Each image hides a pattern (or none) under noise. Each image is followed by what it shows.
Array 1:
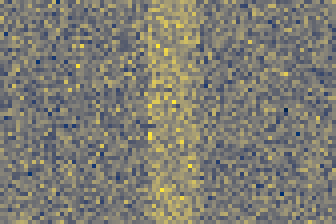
one vertical stripe
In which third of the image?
middle
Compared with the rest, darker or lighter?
lighter
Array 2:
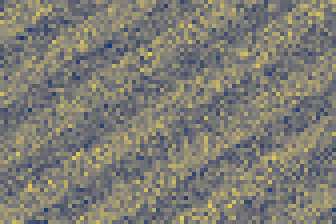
diagonal stripes
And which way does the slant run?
bottom left to top right
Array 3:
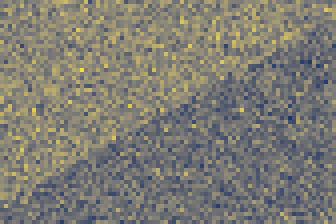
a sharp edge
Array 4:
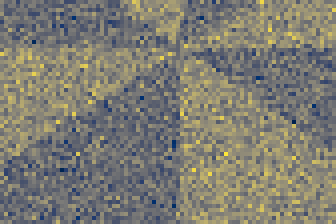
spokes from one point
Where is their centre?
top middle
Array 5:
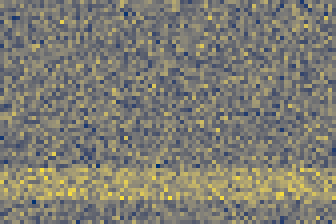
one horizontal stripe
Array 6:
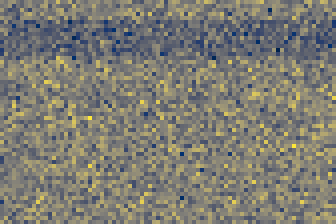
one horizontal stripe
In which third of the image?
top
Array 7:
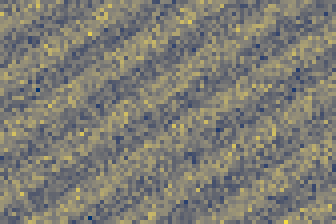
diagonal stripes
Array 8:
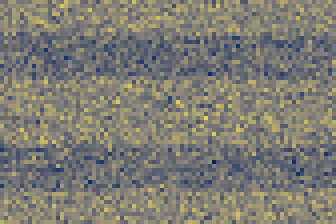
horizontal stripes
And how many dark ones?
2
